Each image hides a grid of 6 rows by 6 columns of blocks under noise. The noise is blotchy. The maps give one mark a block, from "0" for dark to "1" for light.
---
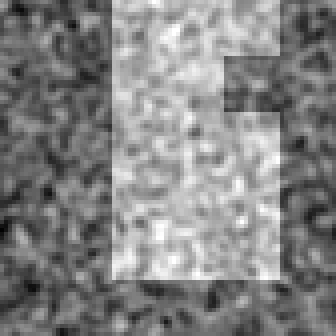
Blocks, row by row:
0 0 1 1 1 0
0 0 1 1 0 0
0 0 1 1 1 0
0 0 1 1 1 0
0 0 1 1 1 0
0 0 0 0 0 0
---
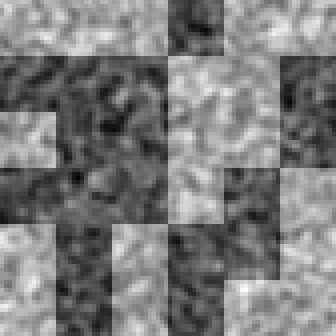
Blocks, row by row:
1 1 1 0 1 1
0 0 0 1 1 0
1 0 0 1 1 0
0 0 0 1 0 1
1 0 1 0 0 1
1 0 1 0 1 1
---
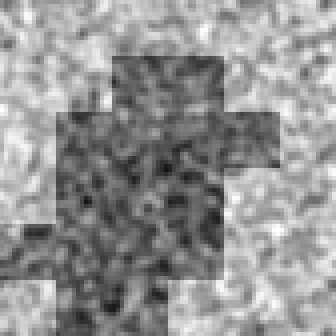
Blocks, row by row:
1 1 1 1 1 1
1 1 0 0 1 1
1 0 0 0 0 1
1 0 0 0 1 1
0 0 0 0 1 1
1 0 0 1 1 1
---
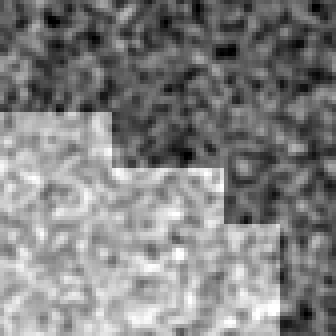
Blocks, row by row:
0 0 0 0 0 0
0 0 0 0 0 0
1 1 0 0 0 0
1 1 1 1 0 0
1 1 1 1 1 0
1 1 1 1 1 0
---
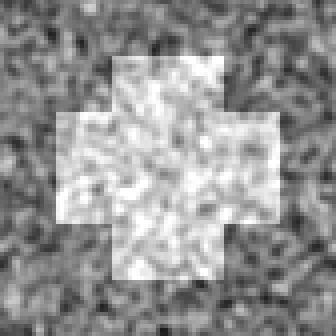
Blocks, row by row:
0 0 0 0 0 0
0 0 1 1 0 0
0 1 1 1 1 0
0 1 1 1 1 0
0 0 1 1 0 0
0 0 0 0 0 0
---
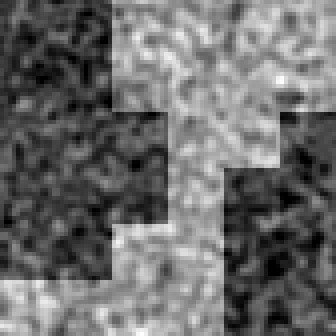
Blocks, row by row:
0 0 1 1 1 1
0 0 1 1 1 1
0 0 0 1 1 0
0 0 0 1 0 0
0 0 1 1 0 0
1 1 1 1 0 0
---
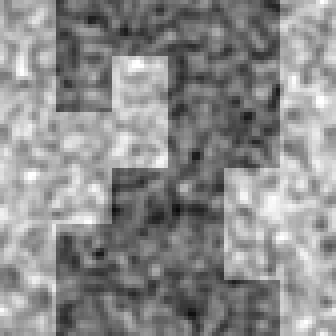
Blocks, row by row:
1 0 0 0 0 1
1 0 1 0 0 1
1 1 1 0 0 1
1 1 0 0 1 1
1 0 0 0 1 1
1 0 0 0 0 1
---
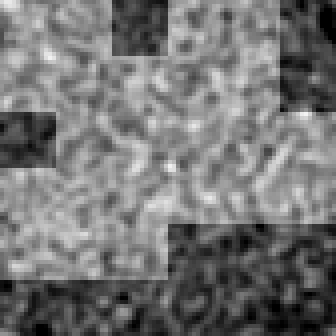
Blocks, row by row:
1 1 0 1 1 0
1 1 1 1 1 0
0 1 1 1 1 1
1 1 1 1 1 1
1 1 1 0 0 0
0 0 0 0 0 0
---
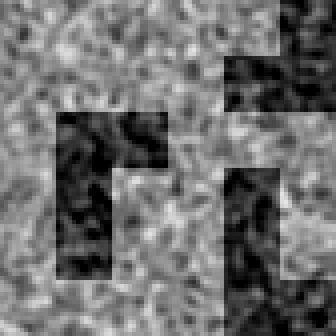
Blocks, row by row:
1 1 1 1 1 0
1 1 1 1 0 0
1 0 0 1 1 1
1 0 1 1 0 1
1 0 1 1 0 1
1 1 1 1 0 0
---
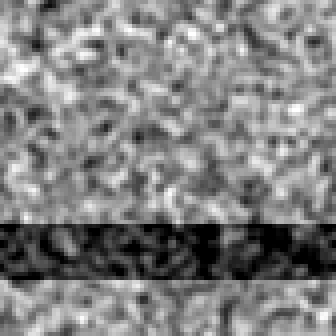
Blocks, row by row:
1 1 1 1 1 1
1 1 1 1 1 1
1 1 1 1 1 1
1 1 1 1 1 1
0 0 0 0 0 0
1 1 1 1 1 1
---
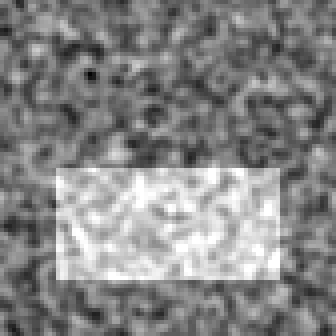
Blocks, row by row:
0 0 0 0 0 0
0 0 0 0 0 0
0 0 0 0 0 0
0 1 1 1 1 0
0 1 1 1 1 0
0 0 0 0 0 0
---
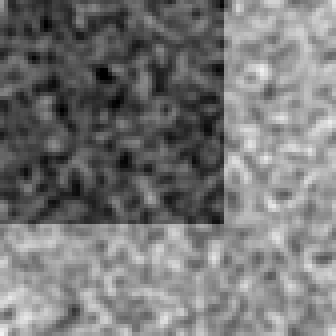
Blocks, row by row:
0 0 0 0 1 1
0 0 0 0 1 1
0 0 0 0 1 1
0 0 0 0 1 1
1 1 1 1 1 1
1 1 1 1 1 1
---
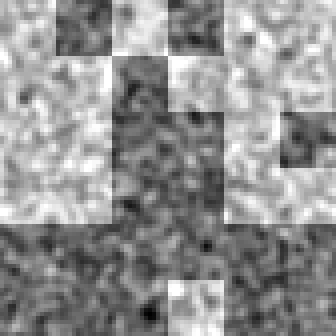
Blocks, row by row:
1 0 1 0 1 1
1 1 0 1 1 1
1 1 0 0 1 0
1 1 0 0 1 1
0 0 0 0 0 0
0 0 0 1 0 0
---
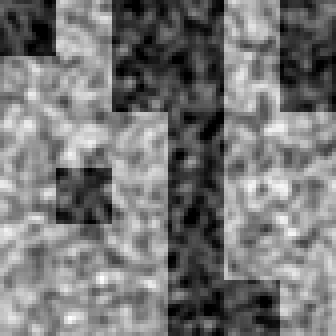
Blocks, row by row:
0 1 0 0 1 0
1 1 0 0 1 0
1 1 1 0 1 1
1 0 1 0 1 1
1 1 1 0 1 1
1 1 1 0 0 1
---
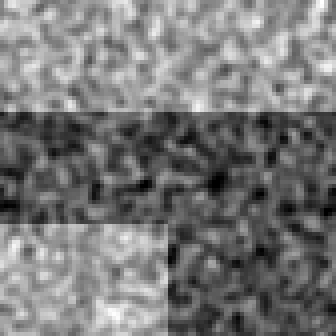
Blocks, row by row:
1 1 1 1 1 1
1 1 1 1 1 1
0 0 0 0 0 0
0 0 0 0 0 0
1 1 1 0 0 0
1 1 1 0 0 0
